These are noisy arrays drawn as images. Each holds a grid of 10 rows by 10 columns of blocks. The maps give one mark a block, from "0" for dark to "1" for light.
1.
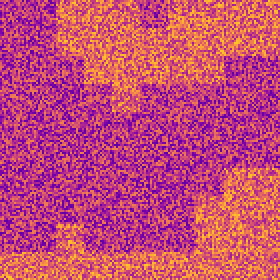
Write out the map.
0 0 1 1 1 0 1 1 1 1
0 0 1 1 1 1 1 1 1 1
0 0 0 1 1 1 1 1 0 0
0 0 0 0 1 0 0 0 0 0
0 0 0 0 0 0 0 0 0 0
0 0 0 0 0 0 0 0 0 0
0 0 0 0 0 0 0 0 1 1
0 0 0 0 0 0 0 1 1 1
0 0 1 0 0 0 0 1 1 1
1 1 1 1 1 1 1 1 1 1
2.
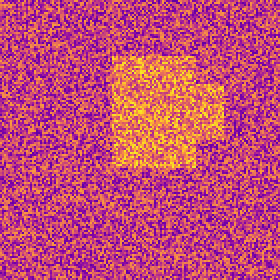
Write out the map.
0 0 0 0 0 0 0 0 0 0
0 0 0 0 0 0 0 0 0 0
0 0 0 0 1 1 1 0 0 0
0 0 0 0 1 1 1 1 0 0
0 0 0 0 1 1 1 1 0 0
0 0 0 0 1 1 1 0 0 0
0 0 0 0 0 0 0 0 0 0
0 0 0 0 0 0 0 0 0 0
0 0 0 0 0 0 0 0 0 0
0 0 0 0 0 0 0 0 0 0
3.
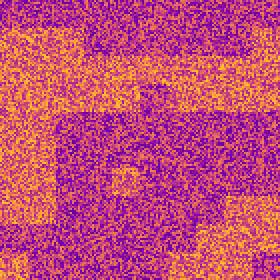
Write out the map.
0 0 0 0 0 0 0 0 0 0
1 1 1 0 0 0 0 0 0 1
1 1 1 1 1 1 1 1 1 1
1 1 1 1 1 0 1 1 1 1
1 1 0 0 0 0 0 0 0 0
1 1 0 0 0 0 0 0 0 0
1 1 0 0 1 0 0 0 0 0
1 1 0 0 0 0 0 0 1 1
0 0 0 0 0 0 0 1 1 1
1 0 0 0 0 0 1 1 1 0
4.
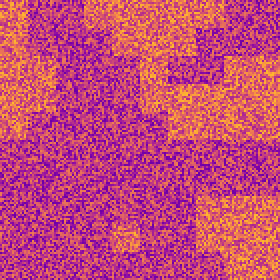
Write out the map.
1 0 0 1 1 1 1 1 0 0
1 0 0 0 1 1 1 0 0 0
1 1 0 0 0 1 0 0 1 1
1 1 0 0 0 1 1 1 1 1
1 0 0 0 0 0 1 1 1 1
0 0 0 0 0 0 0 0 0 0
0 0 0 0 0 0 0 0 0 0
0 0 0 0 0 0 0 1 1 1
0 0 0 0 1 0 0 1 1 1
0 0 0 0 0 0 0 0 1 1
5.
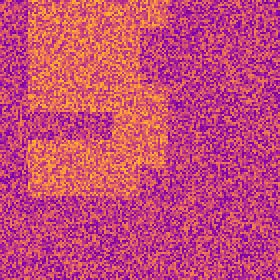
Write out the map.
0 1 1 1 1 1 0 0 0 0
0 1 1 1 1 0 0 0 0 0
0 1 1 1 1 0 0 0 0 0
0 1 1 1 1 1 0 0 0 0
0 0 0 0 1 1 0 0 0 0
0 1 1 1 1 1 0 0 0 0
0 1 1 1 1 0 0 0 0 0
0 0 0 0 0 0 0 0 0 0
0 0 0 0 0 0 0 0 0 0
0 0 0 0 0 0 0 0 0 0
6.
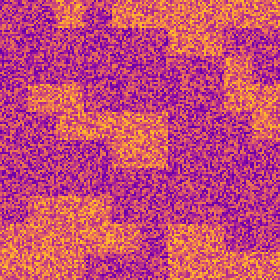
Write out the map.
0 0 1 0 1 1 1 1 1 1
0 0 0 0 0 0 1 1 0 0
0 0 0 0 0 0 0 0 1 0
0 1 1 0 0 0 0 0 1 1
0 0 1 1 1 1 0 0 0 1
0 0 0 0 1 1 0 0 0 0
0 0 0 0 0 0 0 0 0 0
0 1 1 1 0 0 0 0 0 0
1 1 1 1 1 0 1 1 0 0
1 1 1 0 0 0 1 1 1 1
